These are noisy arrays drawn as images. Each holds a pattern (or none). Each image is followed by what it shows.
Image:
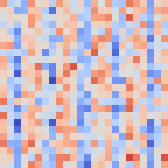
vertical stripes
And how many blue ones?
5
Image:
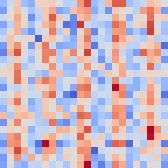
vertical stripes
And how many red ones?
5
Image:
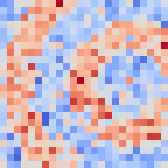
rings round one point
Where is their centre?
middle right
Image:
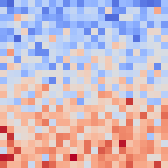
a smooth slope
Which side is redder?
bottom
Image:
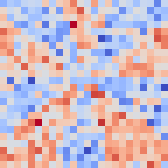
spokes from one point
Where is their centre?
centre
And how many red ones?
5
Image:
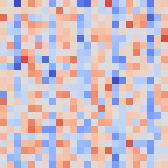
vertical stripes
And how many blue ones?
5
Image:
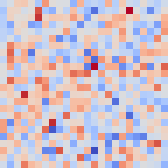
only noise
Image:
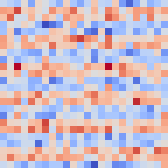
horizontal stripes
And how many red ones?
6
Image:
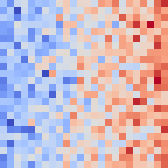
a smooth slope
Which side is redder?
right
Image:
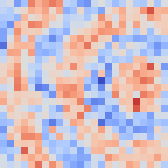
rings round one point
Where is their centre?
middle right
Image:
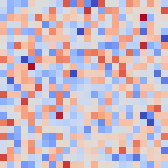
only noise
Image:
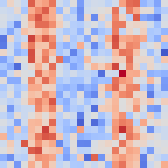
vertical stripes
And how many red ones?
2
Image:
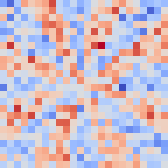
spokes from one point
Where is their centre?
centre
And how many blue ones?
8
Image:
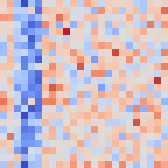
one vertical stripe
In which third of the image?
left
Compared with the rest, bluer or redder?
bluer
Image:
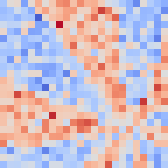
spokes from one point
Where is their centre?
bottom right
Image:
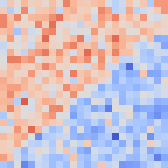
a sharp edge
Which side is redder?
top left
